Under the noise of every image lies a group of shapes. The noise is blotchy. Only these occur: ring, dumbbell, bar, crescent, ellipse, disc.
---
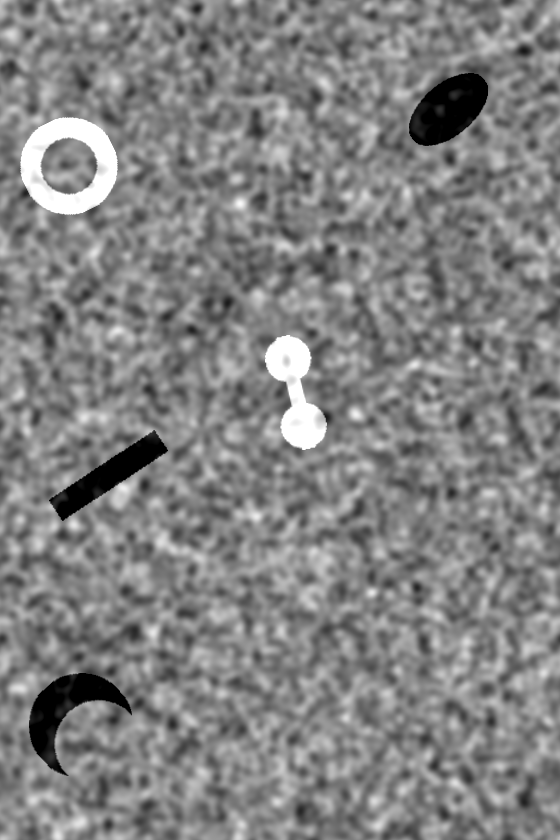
top left: light ring; top right: dark ellipse; middle left: dark bar; centre: light dumbbell; bottom left: dark crescent
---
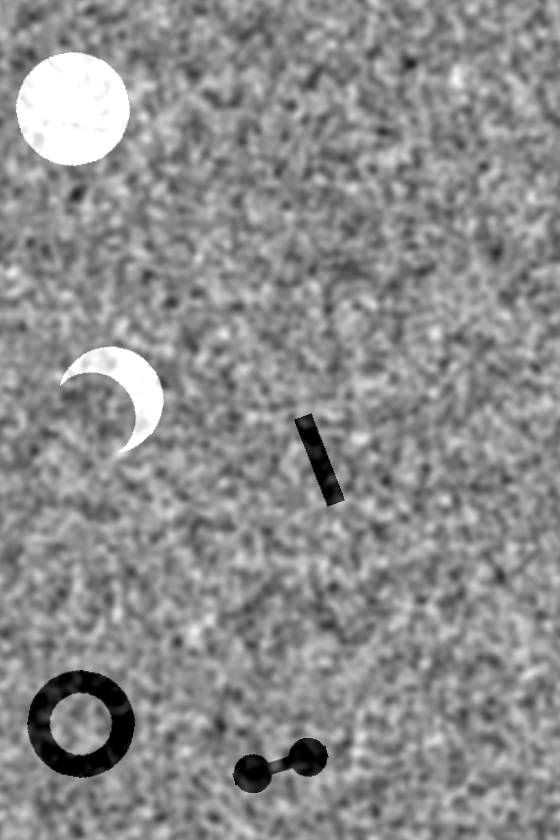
top left: light disc; middle left: light crescent; centre: dark bar; bottom left: dark ring; bottom middle: dark dumbbell
